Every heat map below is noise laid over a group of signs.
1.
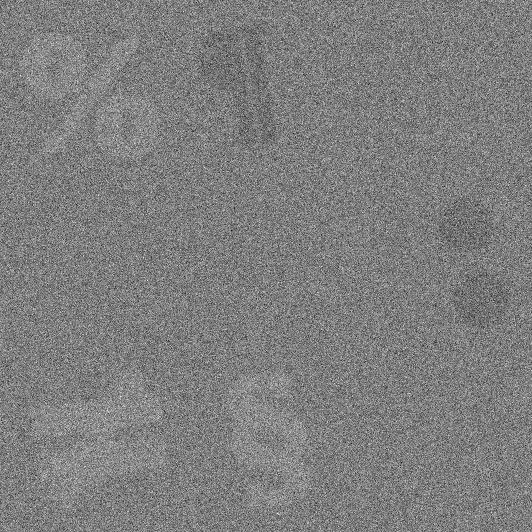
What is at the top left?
percent sign
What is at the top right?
nothing
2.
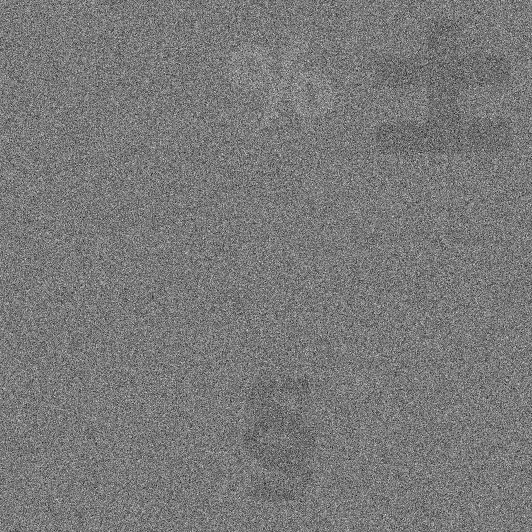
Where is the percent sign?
top middle
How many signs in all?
3
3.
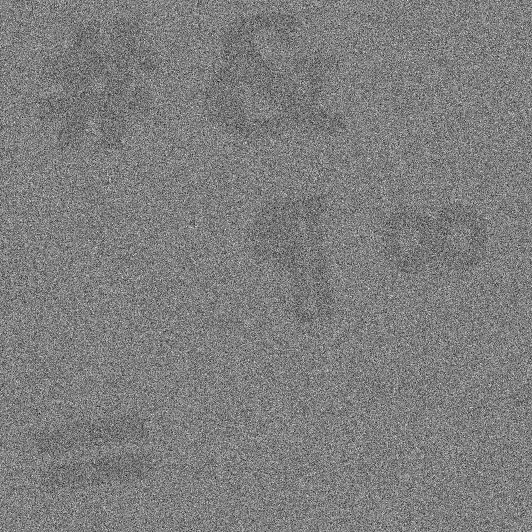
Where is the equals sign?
bottom left
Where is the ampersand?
top middle
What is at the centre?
pilcrow
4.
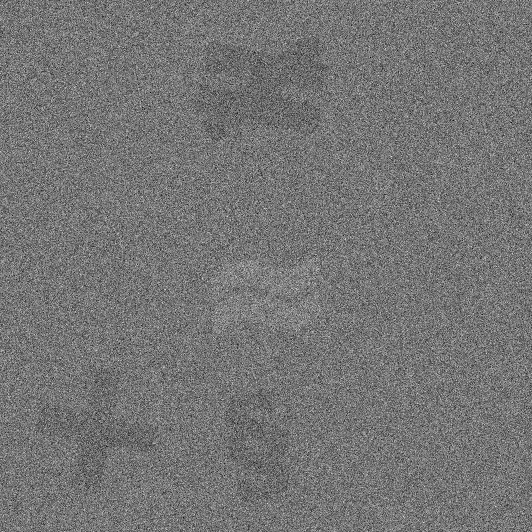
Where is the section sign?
bottom middle
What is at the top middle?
not-equal sign
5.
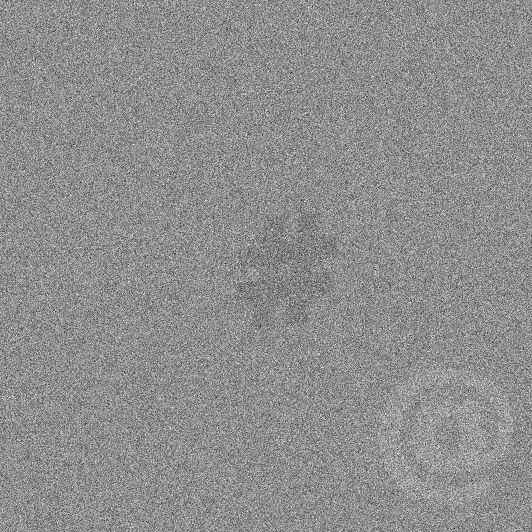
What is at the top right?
nothing
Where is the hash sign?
centre
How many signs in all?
2
